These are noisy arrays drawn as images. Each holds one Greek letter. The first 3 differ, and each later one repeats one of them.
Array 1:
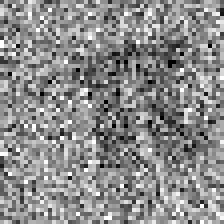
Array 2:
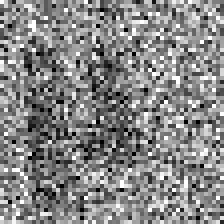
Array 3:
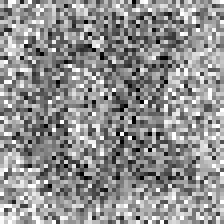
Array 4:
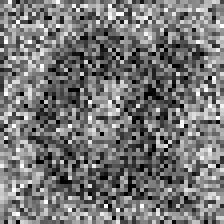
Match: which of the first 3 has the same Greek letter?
3
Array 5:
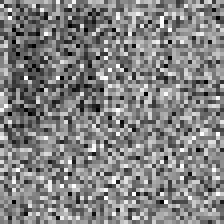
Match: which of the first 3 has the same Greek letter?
2
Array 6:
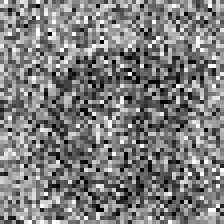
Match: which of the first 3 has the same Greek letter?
3
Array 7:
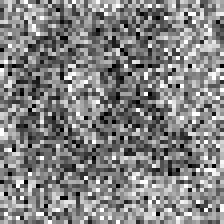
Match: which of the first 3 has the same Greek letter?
3
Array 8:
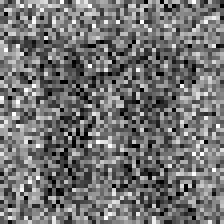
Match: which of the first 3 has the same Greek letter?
1
